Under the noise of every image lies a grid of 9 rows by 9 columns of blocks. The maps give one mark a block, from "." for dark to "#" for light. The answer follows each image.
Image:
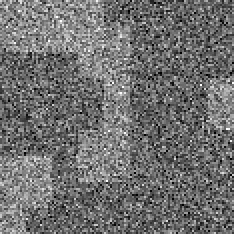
# # # # . . . . .
# # # # # . . . .
. . . # # . . . .
. . . . # . . . #
. . . . # . . . #
. . . # # . . . .
# # . # # . . . .
# # . . . . . . .
# . . . . . . . .
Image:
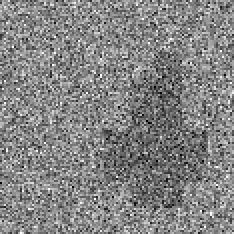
# # # # # # # # #
# # # # # # # # #
# # # # # # . # #
# # # # # . . # #
# # # # # . . # #
# # # # . . . . #
# # # # . . . . #
# # # # # . . # #
# # # # # # # # #
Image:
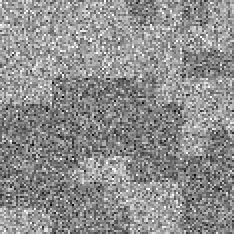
# # # # # . # . #
# # # # # # # # #
# # # # # # # . .
# # . . . . # # #
. . . . . . . # #
. . . . . . . # .
. . . # # . . . .
. . . . # # # . .
# # . . . # # . .
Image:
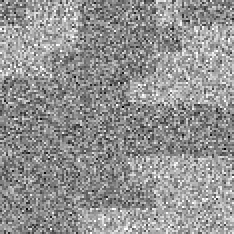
. # # . . . # . .
# # # . . . . # #
# # . . . . # # #
. . . . . # # # #
. . . . . . . . .
. . . . . . . . .
. . . . . # # # #
. . . . . . # # #
. . . # # # # # #
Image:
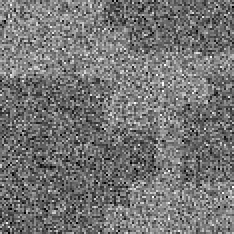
# # # # . . . . .
# # # # # . . . .
# # # # # # # # #
. . . . # # # # .
. . . . # # # . .
. . . . . . # . .
. . . . . . # . .
. . . . . # # # #
. . . . # # # # #
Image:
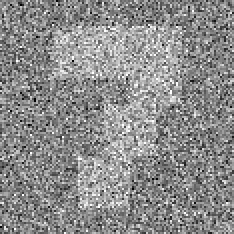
. . . . . . . . .
. . # # # # # . .
. . # # # # # . .
. . . . . # # . .
. . . . # # . . .
. . . . # # . . .
. . . # # . . . .
. . . # # . . . .
. . . . . . . . .
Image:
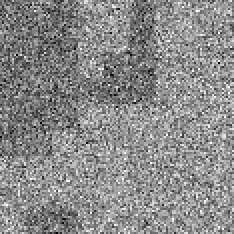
. . . # # . # # #
. . . # # . # # #
. . . # . . # # #
. . . . . . # # #
. . . # # # # # #
. . # # # # # # #
# # # # # # # # #
# # # # # # # # #
# . . # # # # # #
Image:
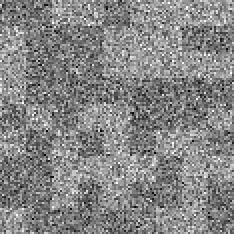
. . # # . # # # #
# . . . # # # . .
# . . . # # # # #
# . . . . . . . .
. # . # # . . . #
# . # . # . # # .
. . # # # # . # #
. . # . # . . # .
# . . . . . # # .
